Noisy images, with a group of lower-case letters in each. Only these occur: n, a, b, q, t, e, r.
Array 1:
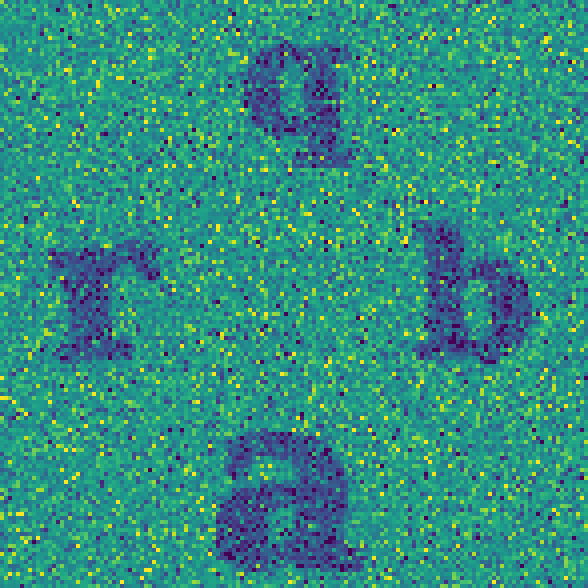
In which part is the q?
top middle
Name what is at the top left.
nothing
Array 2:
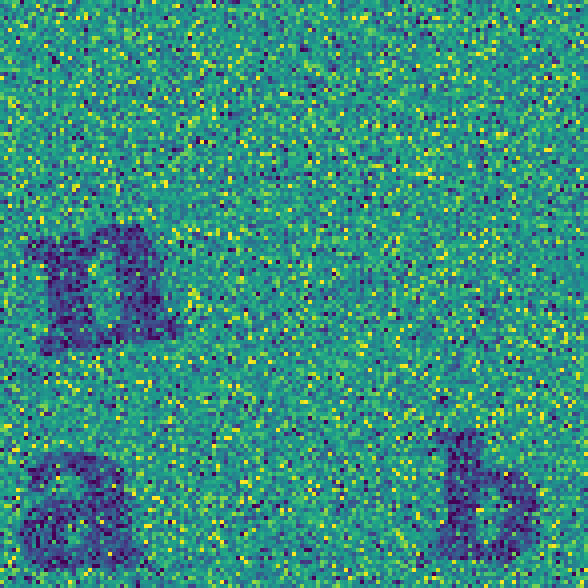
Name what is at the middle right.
nothing
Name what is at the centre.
nothing
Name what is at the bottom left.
a
